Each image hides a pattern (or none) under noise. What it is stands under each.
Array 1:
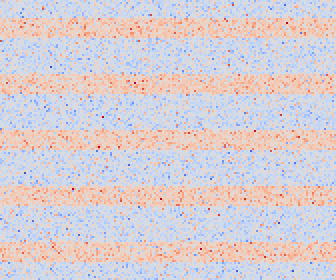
horizontal stripes
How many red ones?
5
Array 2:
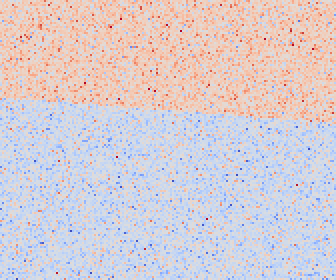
a sharp edge
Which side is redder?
top
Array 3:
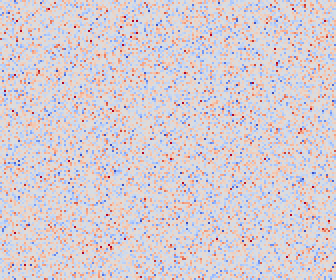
only noise
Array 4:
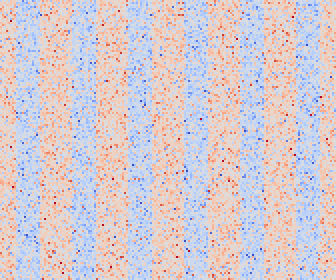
vertical stripes
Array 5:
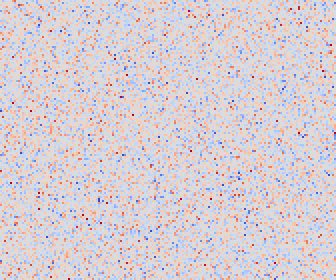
only noise
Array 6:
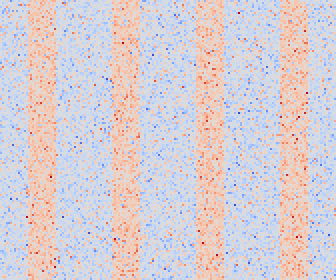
vertical stripes
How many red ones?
4
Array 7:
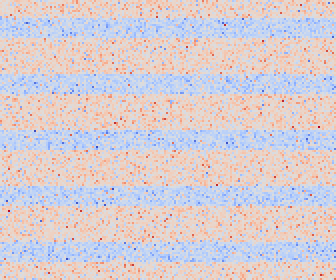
horizontal stripes
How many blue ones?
5
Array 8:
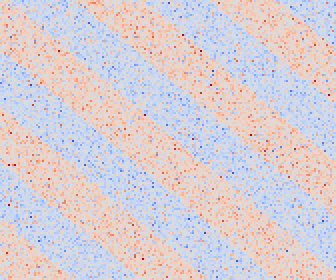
diagonal stripes
